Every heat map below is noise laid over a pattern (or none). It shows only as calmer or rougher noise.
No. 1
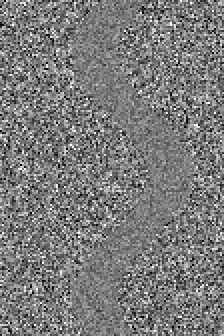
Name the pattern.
a wavy band
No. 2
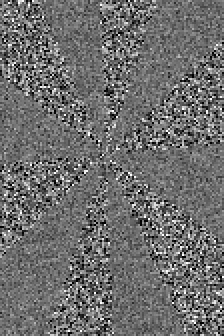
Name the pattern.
spokes from one point
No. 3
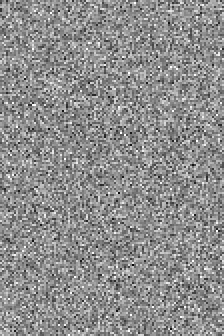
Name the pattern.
only noise
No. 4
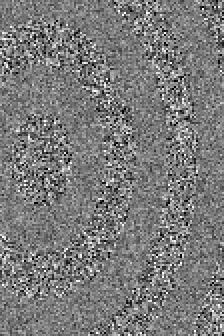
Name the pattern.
rings round one point
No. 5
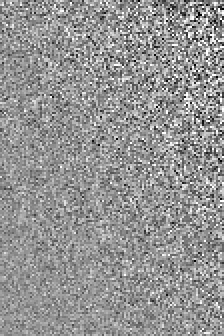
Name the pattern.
a smooth slope
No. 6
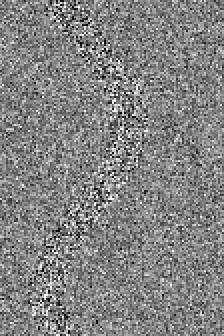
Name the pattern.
a wavy band
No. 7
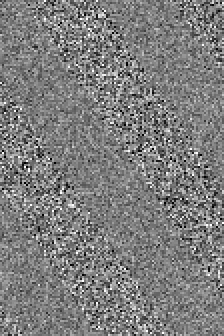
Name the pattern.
diagonal stripes
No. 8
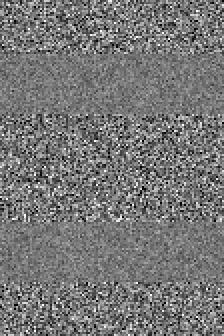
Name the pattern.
horizontal stripes
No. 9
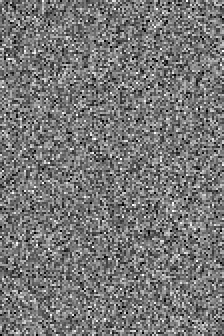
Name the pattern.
only noise
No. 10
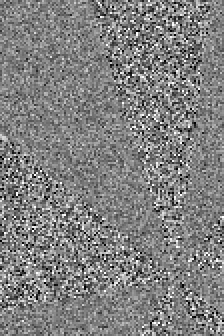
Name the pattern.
spokes from one point
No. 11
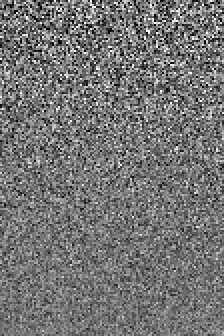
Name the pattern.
a smooth slope
